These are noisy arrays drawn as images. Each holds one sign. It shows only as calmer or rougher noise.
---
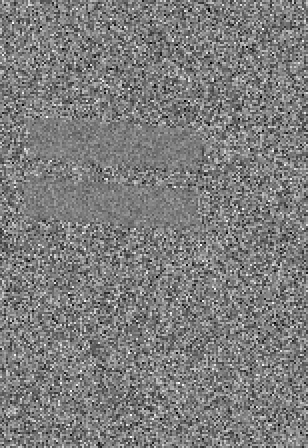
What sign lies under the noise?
equals sign
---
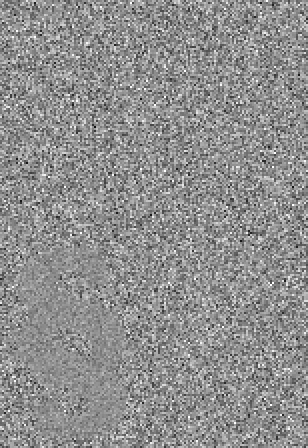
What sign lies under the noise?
section sign
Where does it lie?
bottom left
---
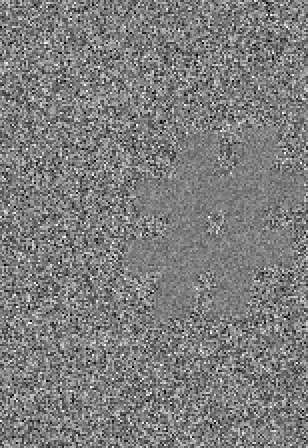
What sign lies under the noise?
hash sign
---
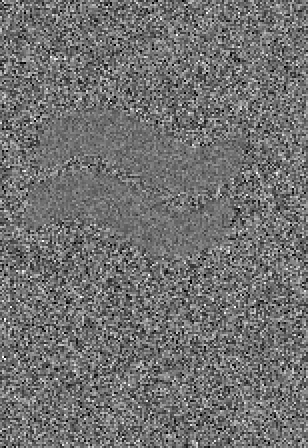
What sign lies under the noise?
approximately sign
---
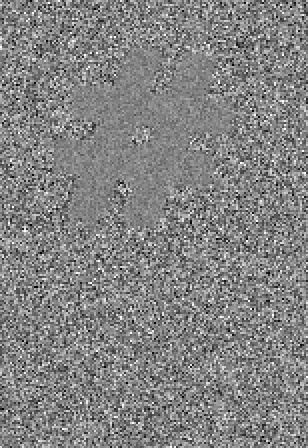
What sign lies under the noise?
hash sign
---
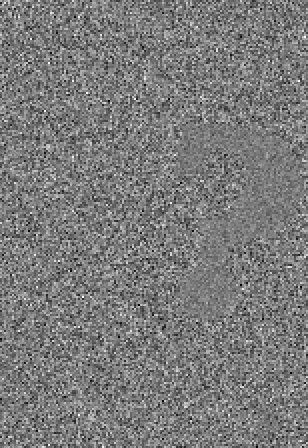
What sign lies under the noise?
question mark
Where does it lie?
middle right
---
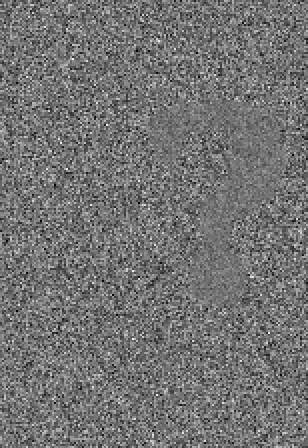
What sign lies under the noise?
question mark
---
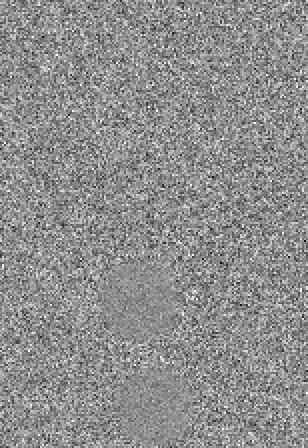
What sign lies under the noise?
colon
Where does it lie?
bottom middle
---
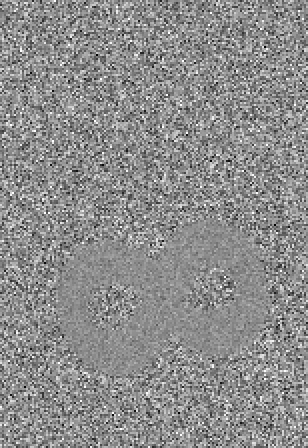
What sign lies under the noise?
infinity sign
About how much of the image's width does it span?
two thirds
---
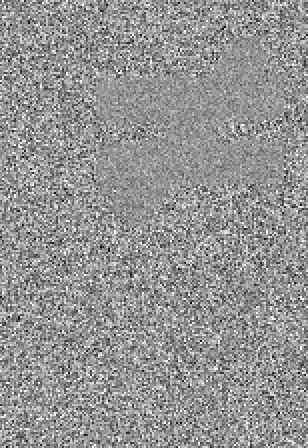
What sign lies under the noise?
not-equal sign
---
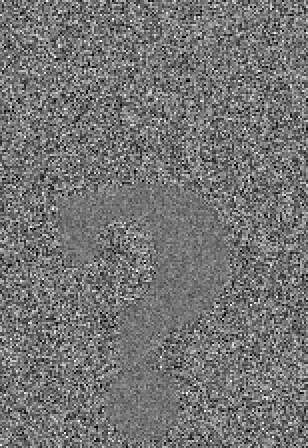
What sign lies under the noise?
question mark
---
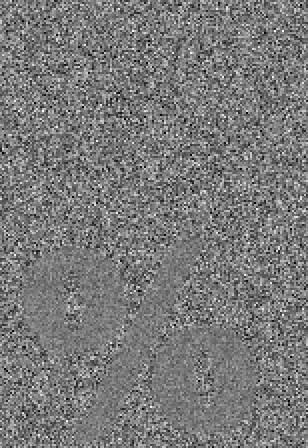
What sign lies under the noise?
percent sign
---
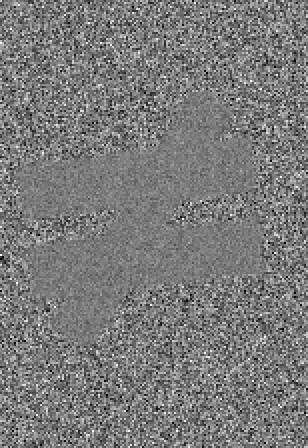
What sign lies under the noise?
not-equal sign
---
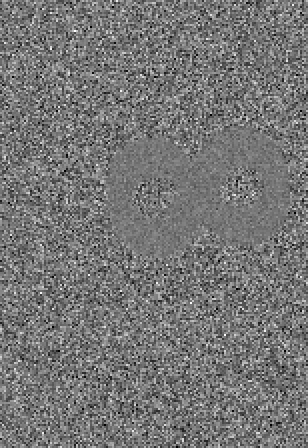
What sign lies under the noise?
infinity sign
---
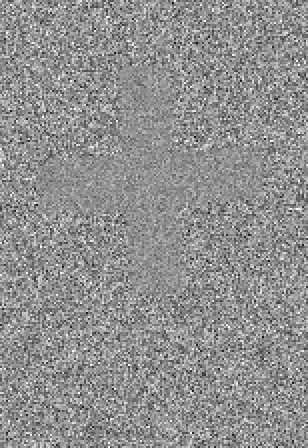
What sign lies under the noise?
plus sign
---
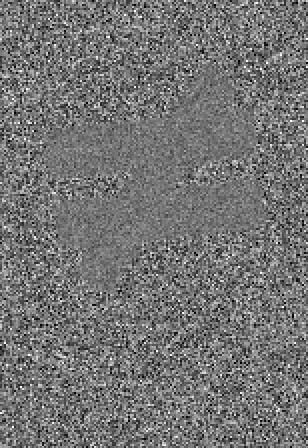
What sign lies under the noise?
not-equal sign
